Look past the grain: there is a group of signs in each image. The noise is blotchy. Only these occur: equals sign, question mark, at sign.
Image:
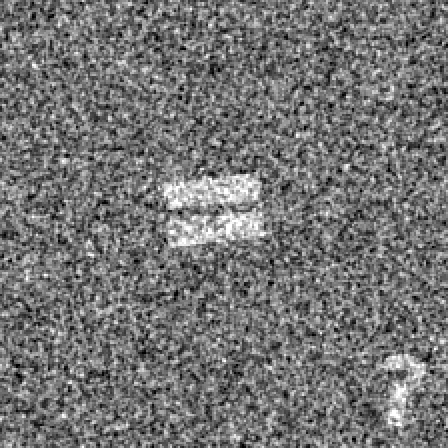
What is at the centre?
equals sign
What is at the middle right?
nothing
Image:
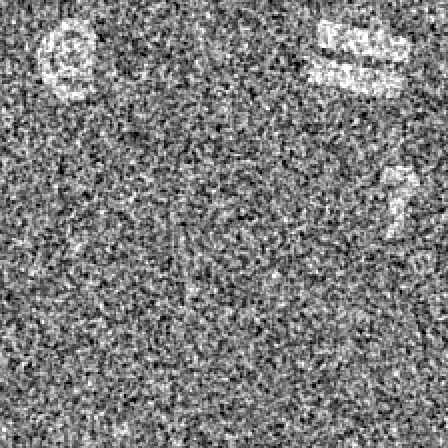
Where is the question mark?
middle right
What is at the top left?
at sign
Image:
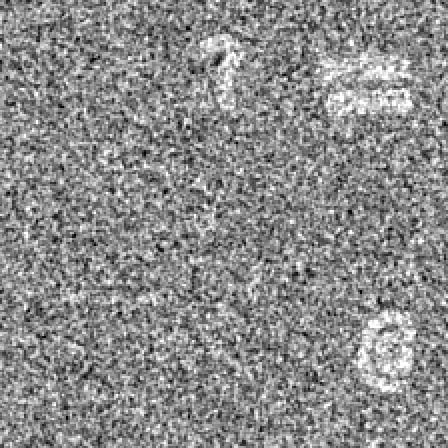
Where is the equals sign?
top right
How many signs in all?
3
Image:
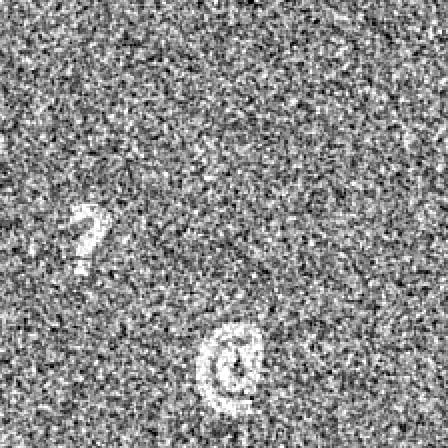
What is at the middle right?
nothing
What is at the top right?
nothing
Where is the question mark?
middle left
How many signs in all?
2
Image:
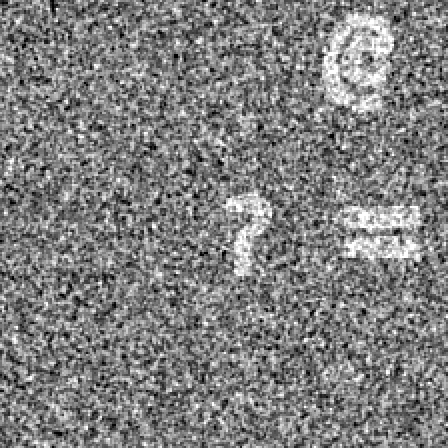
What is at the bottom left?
nothing
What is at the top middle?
nothing
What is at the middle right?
equals sign
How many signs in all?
3
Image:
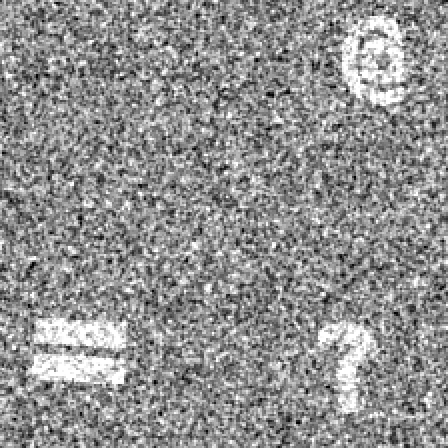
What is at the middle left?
nothing
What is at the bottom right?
question mark
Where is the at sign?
top right
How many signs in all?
3
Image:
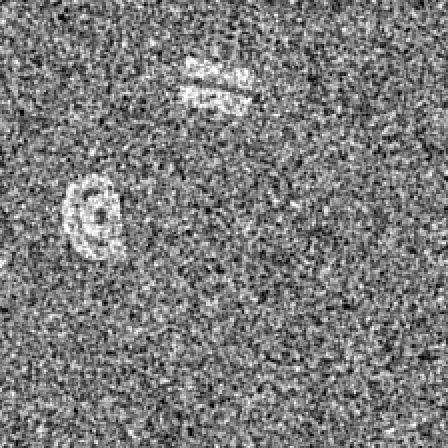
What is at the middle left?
at sign
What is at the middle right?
nothing
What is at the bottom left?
nothing
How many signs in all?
2
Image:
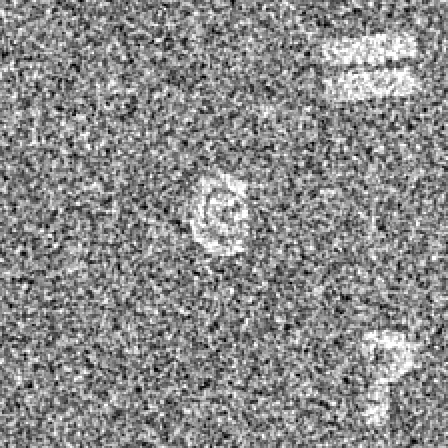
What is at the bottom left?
nothing
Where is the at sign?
centre
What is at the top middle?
nothing
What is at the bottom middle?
nothing
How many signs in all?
3
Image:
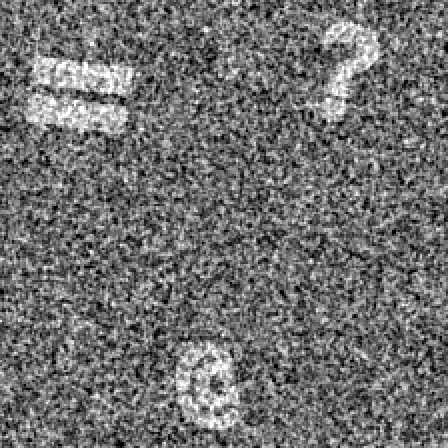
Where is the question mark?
top right
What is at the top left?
equals sign
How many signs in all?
3
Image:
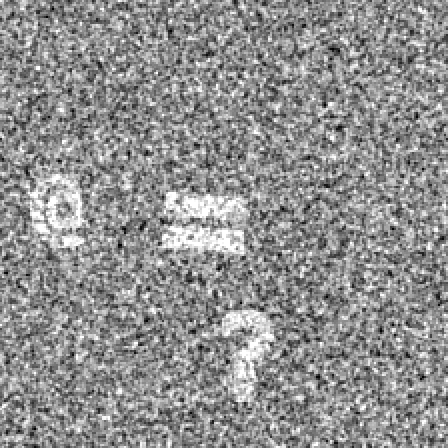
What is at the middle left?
at sign
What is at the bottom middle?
question mark
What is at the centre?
equals sign
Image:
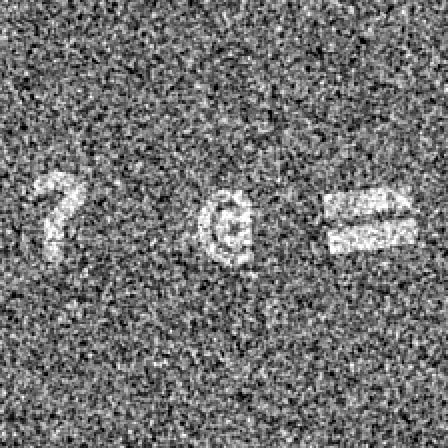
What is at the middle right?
equals sign
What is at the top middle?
nothing
